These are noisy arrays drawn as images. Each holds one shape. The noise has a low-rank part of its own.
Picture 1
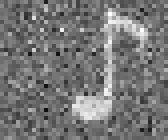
musical note
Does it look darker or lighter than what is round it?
lighter
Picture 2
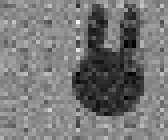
rabbit's head
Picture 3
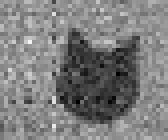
cat's head
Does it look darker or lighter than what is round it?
darker
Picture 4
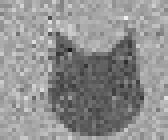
cat's head
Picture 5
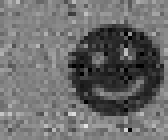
smiling face
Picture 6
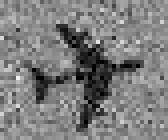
airplane
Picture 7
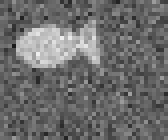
fish
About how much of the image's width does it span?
half
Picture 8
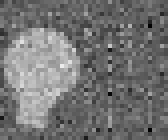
light bulb
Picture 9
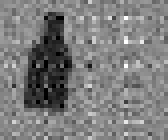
bottle
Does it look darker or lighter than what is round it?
darker
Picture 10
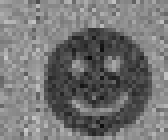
smiling face
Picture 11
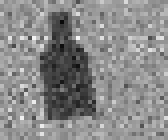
bottle
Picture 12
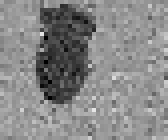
footprint
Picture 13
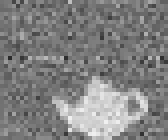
teapot
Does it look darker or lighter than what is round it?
lighter
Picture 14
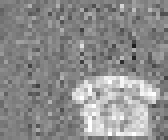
telephone
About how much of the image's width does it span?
half
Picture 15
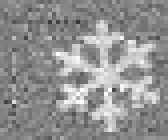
snowflake
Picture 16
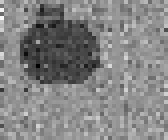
apple
